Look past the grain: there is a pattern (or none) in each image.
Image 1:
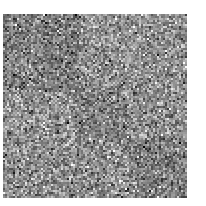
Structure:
blocks along the diagonal
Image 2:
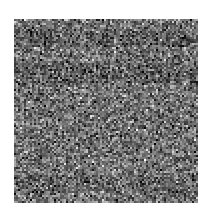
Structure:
bands of rows
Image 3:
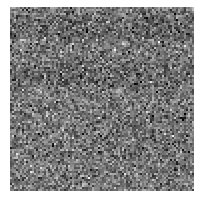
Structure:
bands of rows
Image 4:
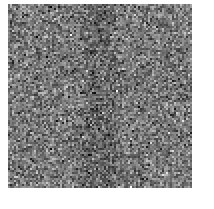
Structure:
one band of columns
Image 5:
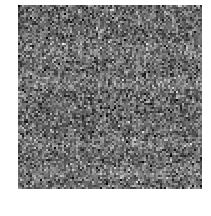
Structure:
bands of rows
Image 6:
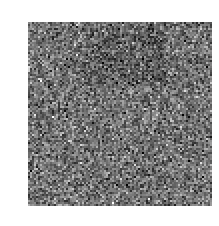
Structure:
one block
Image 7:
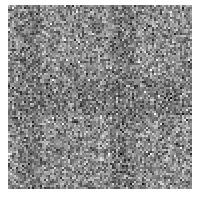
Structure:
bands of rows crossing bands of columns
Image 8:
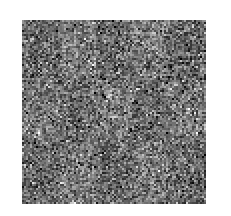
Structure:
a checkerboard
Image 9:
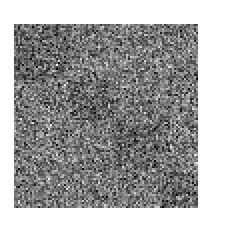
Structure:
blocks along the diagonal
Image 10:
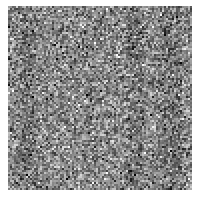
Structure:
bands of columns
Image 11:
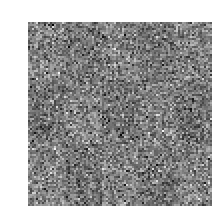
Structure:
a checkerboard
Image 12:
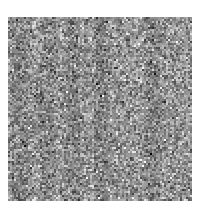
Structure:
bands of columns
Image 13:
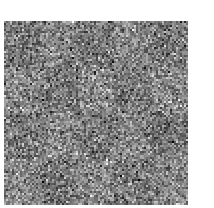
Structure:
a checkerboard
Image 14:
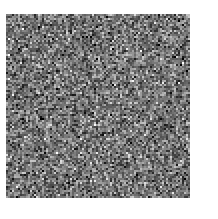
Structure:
only noise
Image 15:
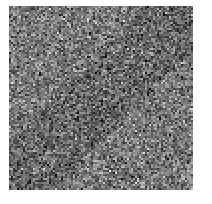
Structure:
a diagonal band
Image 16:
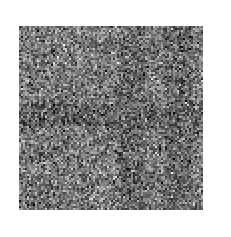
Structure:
bands of rows crossing bands of columns
